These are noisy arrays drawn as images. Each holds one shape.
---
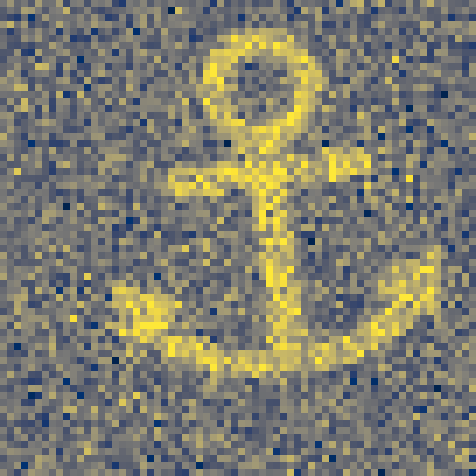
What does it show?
light anchor
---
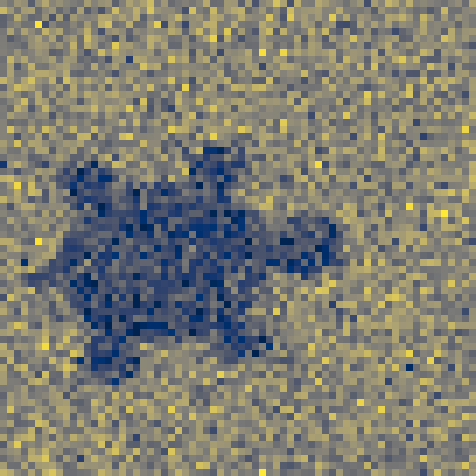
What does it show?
dark turtle
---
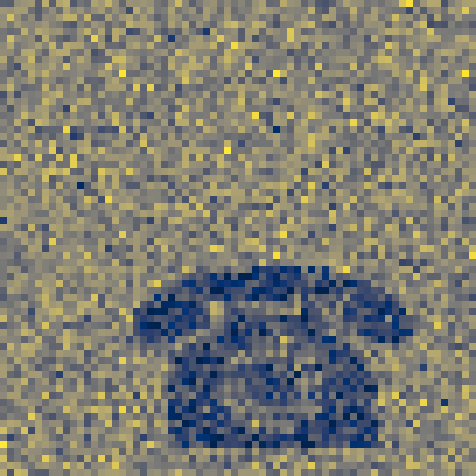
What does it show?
dark telephone
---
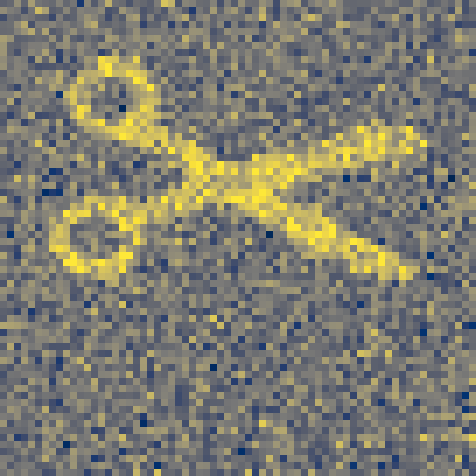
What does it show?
light pair of scissors
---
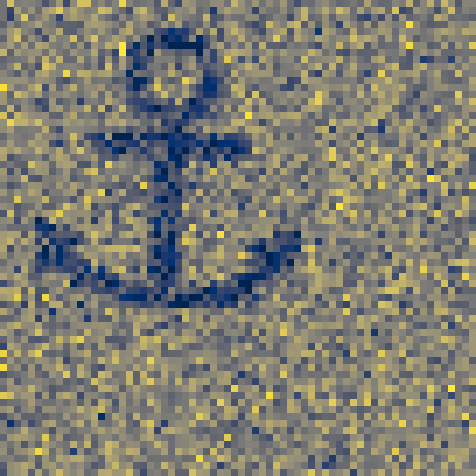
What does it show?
dark anchor
